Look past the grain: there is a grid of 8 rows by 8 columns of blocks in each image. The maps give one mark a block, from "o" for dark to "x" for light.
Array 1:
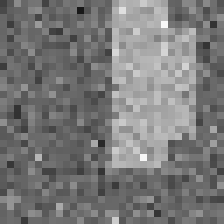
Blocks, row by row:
o o o o x x o o
o o o o x x x o
o o o o x x x o
o o o o x x x o
o o o o x x x o
o o o o x x o o
o o o o o o o o
o o o o o o o o
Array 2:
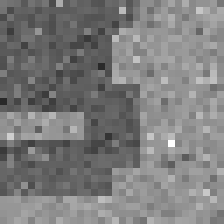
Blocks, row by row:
o o o o o x x x
o o o o x x x x
o o o o x x x x
o o o o o x x x
x x x o o x x x
o o o o o x x x
o o o o x x x x
x x x x x x x x
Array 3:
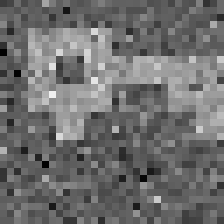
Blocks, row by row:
o o o o o o o o
o x x x o o o o
o x o x x x x x
o x x x o o x x
o o x o o o o x
o o o o o o o o
o o o o o o o o
o o o o o o o o
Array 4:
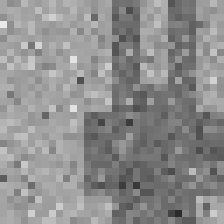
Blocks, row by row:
x x x x o x o x
x x x x o x o x
x x x x o x o x
x x x x o o o x
x x x o o o o o
x x x o o o o o
x x x o o o o o
x x x x o o o x
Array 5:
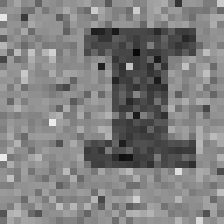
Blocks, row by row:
x x x x x x x x
x x x o o o o x
x x x x o o x x
x x x x o o x x
x x x x o o x x
x x x o o o o x
x x x x x x x x
x x x x x x x x
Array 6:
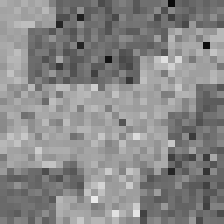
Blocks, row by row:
x x o o o o o o
x o o o o o x x
x o o o o x x x
x x x x x x x o
x x x x x x o o
x x x x x x o o
o o o x x o o o
o o x x x o o o
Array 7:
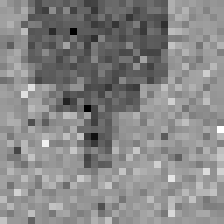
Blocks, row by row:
x o o o o o x x
x o o o o o x x
x o o o o o x x
x x o o o x x x
x x x o x x x x
x x x o x x x x
x x x x x x x x
x x x x x x x x
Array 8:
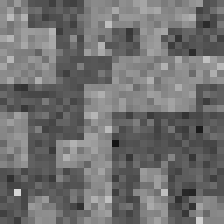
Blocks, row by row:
x o o x x x x o
x x o x o x o o
x x o o x x x x
o o o x x x x o
x o o x o o o o
x o x x o o o o
o o o x o x o o
o x o x o x o x
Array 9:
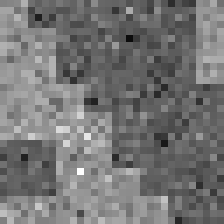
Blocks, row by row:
x o o o o o o x
x x o o o o o x
x x o o o o o x
x x x o o o o o
x x x x o o o o
o o x x o o o o
o o x x x o o o
x x x x x x o o
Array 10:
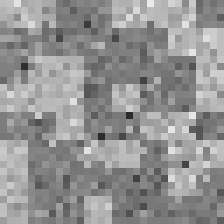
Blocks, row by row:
x x o o x x x o
o o o o o o x x
o x x o o o o x
x x x o x o o x
o o x o o x x o
x o o x x o x x
x o o o o o x o
x o o x o o o o
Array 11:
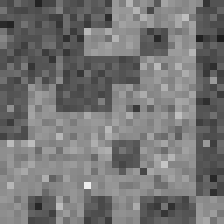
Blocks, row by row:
o o o o x x x o
o o o x x o x o
o o o o o x x o
o x o o x x x o
o x x x x x x o
x x x x o x x o
x x x x x x x o
x o x o x o o x
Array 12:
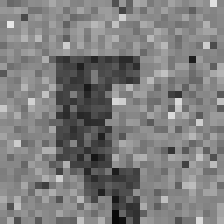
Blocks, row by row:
x x x x x x x x
x x x x x x x x
x x o o o x x x
x x o o x x x x
x x o o x x x x
x x o o x x x x
x x x o o x x x
x x x x o x x x
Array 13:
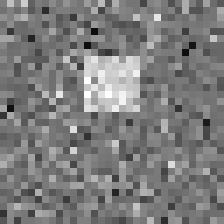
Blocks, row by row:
o o o o o o o o
o o o o o o o o
o o o x x o o o
o o o x x o o o
o o o o o o o o
o o o o o o o o
o o o o o o o o
o o o o o o o o
